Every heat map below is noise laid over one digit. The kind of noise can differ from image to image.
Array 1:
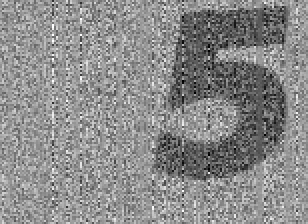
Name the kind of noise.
columns of uneven size
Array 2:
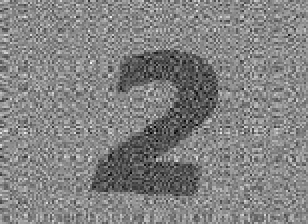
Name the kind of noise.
low rank plus noise
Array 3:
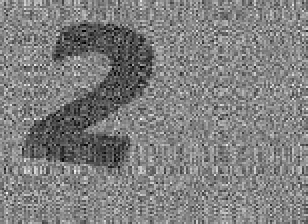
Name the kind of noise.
low rank plus noise
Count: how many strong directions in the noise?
two
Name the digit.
2
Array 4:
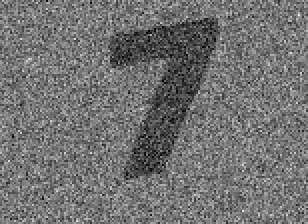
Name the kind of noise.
independent entries
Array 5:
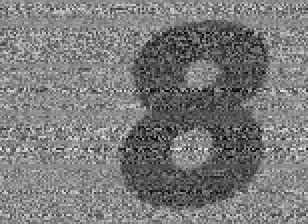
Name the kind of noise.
rows of uneven size
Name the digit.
8
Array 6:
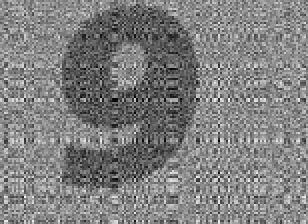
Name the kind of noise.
low rank plus noise
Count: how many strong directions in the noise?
one
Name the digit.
9
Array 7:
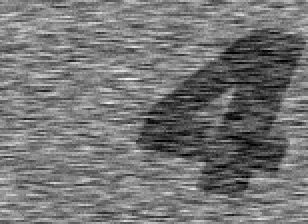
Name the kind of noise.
streaked along the rows
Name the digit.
4
